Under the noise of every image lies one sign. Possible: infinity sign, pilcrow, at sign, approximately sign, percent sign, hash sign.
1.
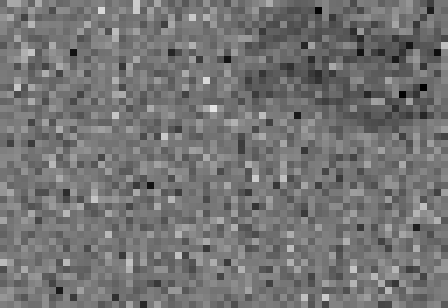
approximately sign
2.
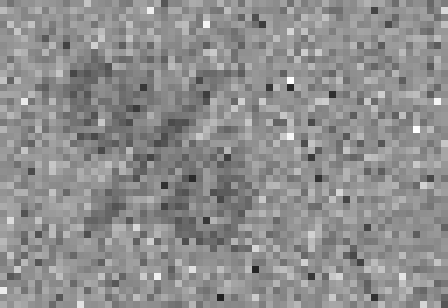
percent sign
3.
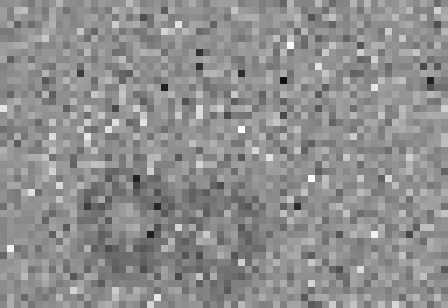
infinity sign
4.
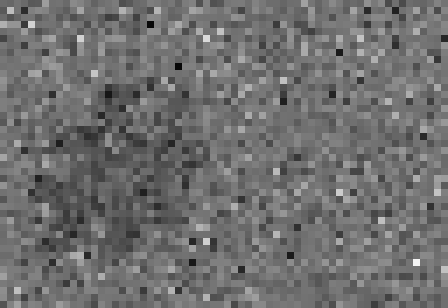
hash sign
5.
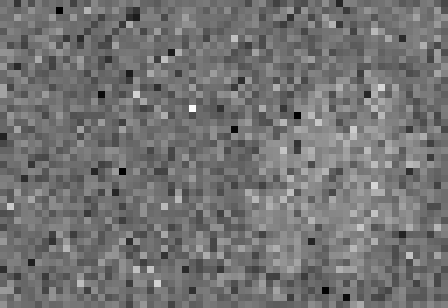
hash sign
